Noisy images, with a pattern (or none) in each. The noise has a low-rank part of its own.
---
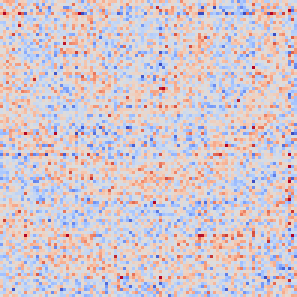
rings round one point
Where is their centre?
top middle
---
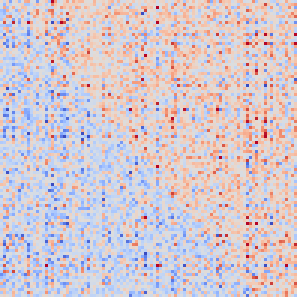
a sharp edge
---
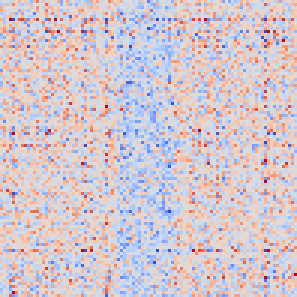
one vertical stripe
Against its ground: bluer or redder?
bluer
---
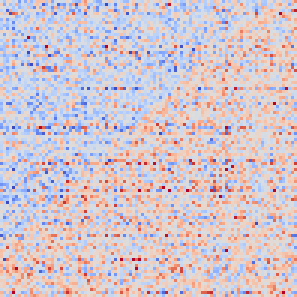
a sharp edge
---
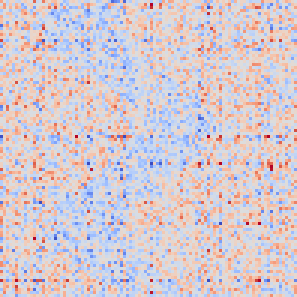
a wavy band
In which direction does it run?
top to bottom
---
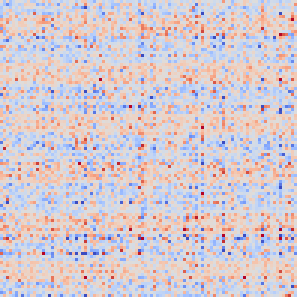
horizontal stripes
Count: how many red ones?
6
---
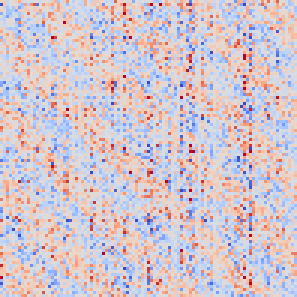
diagonal stripes
